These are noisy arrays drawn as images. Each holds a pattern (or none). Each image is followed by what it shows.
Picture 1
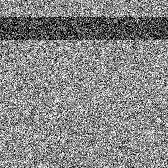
one horizontal stripe
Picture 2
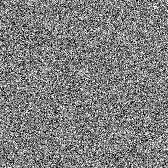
only noise
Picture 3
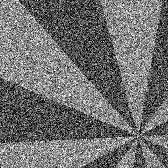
spokes from one point
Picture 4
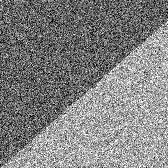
a sharp edge
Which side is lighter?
bottom right
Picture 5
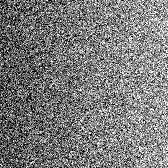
a smooth slope
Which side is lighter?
right
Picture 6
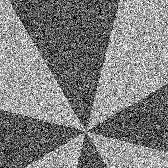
spokes from one point
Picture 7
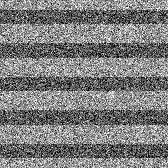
horizontal stripes
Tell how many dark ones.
5
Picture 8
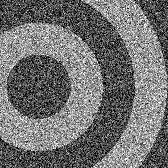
rings round one point
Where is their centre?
middle left
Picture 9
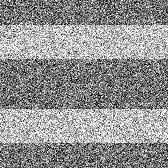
horizontal stripes
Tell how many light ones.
2
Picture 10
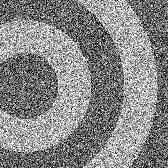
rings round one point
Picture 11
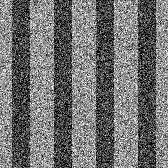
vertical stripes
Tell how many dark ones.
4
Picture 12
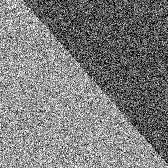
a sharp edge
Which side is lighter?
bottom left
